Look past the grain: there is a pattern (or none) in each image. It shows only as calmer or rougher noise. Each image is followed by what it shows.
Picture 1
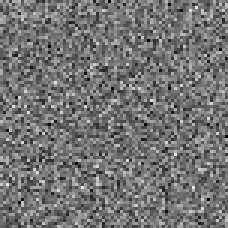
only noise
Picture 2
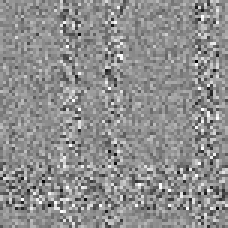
bands of rows crossing bands of columns
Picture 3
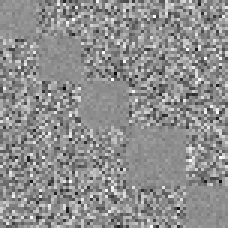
blocks along the diagonal
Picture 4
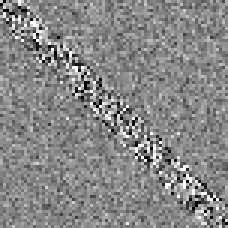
a diagonal band
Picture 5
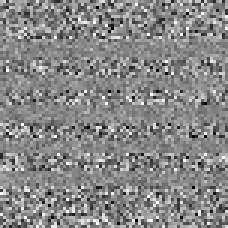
bands of rows
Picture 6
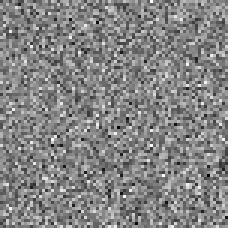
only noise
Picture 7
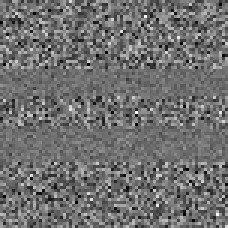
bands of rows
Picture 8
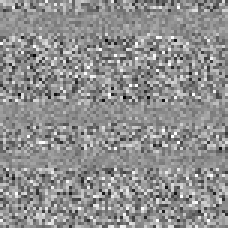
bands of rows
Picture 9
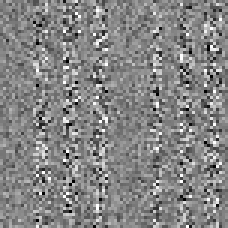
bands of columns
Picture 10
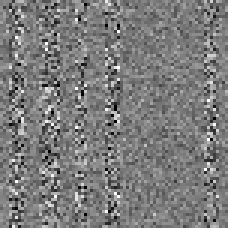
bands of columns
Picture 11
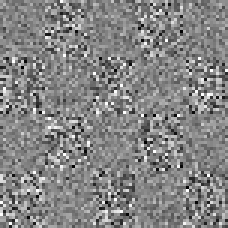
a checkerboard
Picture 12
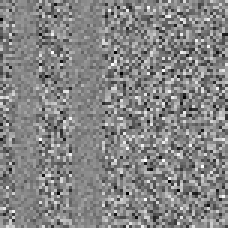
bands of columns
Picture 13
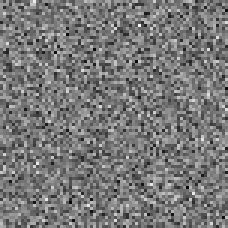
only noise
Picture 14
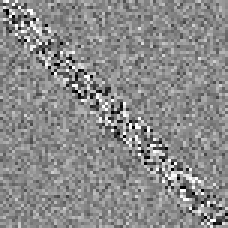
a diagonal band
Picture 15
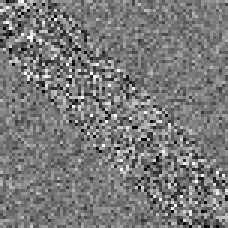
a diagonal band
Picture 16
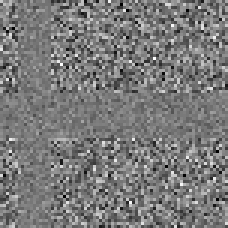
bands of rows crossing bands of columns
